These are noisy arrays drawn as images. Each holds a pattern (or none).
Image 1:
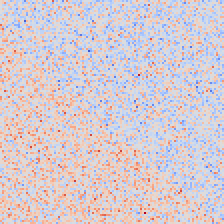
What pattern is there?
a sharp edge
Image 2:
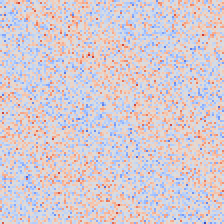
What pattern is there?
diagonal stripes
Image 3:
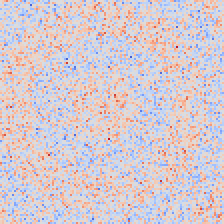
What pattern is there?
rings round one point
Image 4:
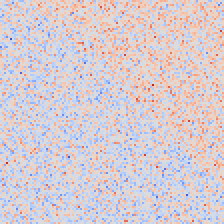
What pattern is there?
a sharp edge
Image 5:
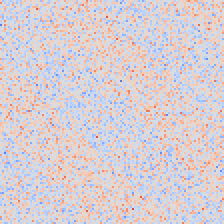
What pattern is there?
diagonal stripes
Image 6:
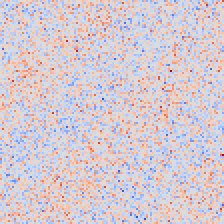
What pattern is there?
diagonal stripes
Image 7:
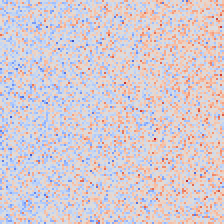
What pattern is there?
a smooth slope
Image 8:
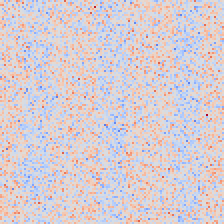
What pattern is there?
vertical stripes
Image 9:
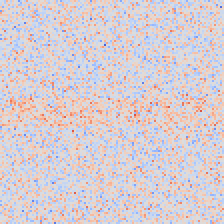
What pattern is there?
one horizontal stripe
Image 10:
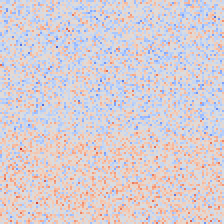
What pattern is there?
a sharp edge
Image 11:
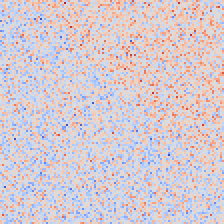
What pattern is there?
a sharp edge
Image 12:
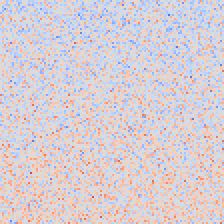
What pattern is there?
a smooth slope
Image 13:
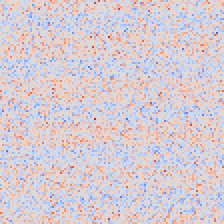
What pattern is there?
horizontal stripes
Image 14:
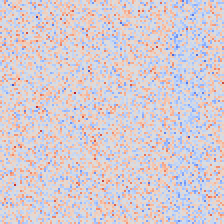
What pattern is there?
one vertical stripe
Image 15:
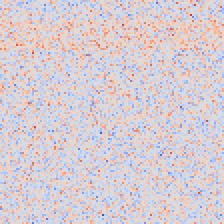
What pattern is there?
one horizontal stripe
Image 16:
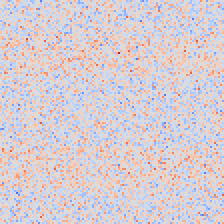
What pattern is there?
horizontal stripes
